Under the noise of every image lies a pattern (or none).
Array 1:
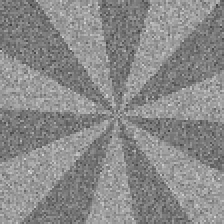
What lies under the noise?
spokes from one point
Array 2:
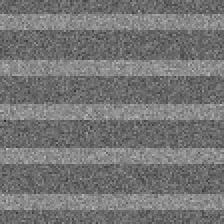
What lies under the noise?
horizontal stripes
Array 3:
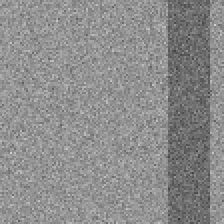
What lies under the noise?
one vertical stripe
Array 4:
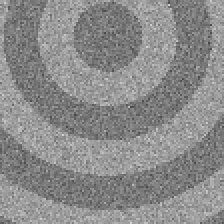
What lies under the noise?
rings round one point
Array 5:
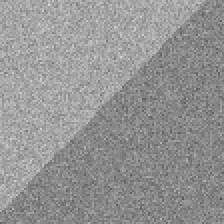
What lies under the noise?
a sharp edge
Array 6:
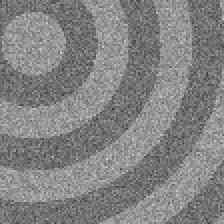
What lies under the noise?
rings round one point
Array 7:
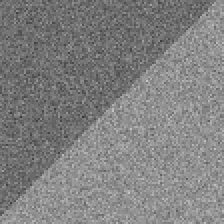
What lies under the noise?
a sharp edge
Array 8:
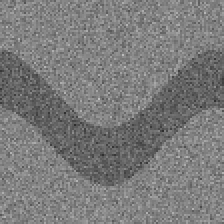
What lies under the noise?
a wavy band
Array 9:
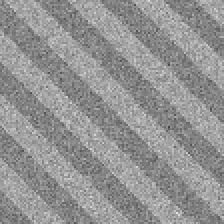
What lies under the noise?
diagonal stripes
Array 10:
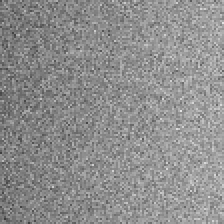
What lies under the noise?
a smooth slope
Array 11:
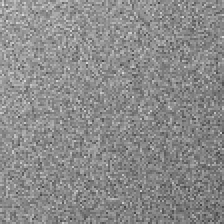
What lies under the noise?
a smooth slope
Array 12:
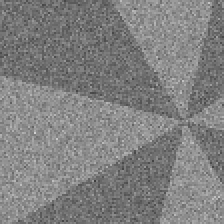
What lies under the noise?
spokes from one point
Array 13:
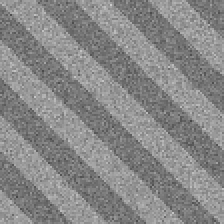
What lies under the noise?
diagonal stripes
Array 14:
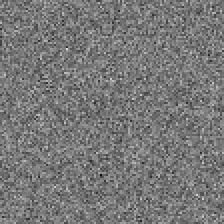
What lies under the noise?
only noise
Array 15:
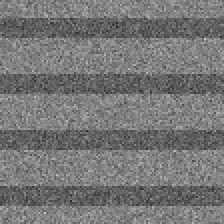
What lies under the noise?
horizontal stripes
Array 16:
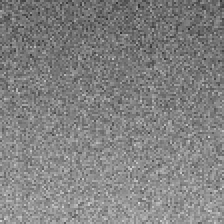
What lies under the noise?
a smooth slope
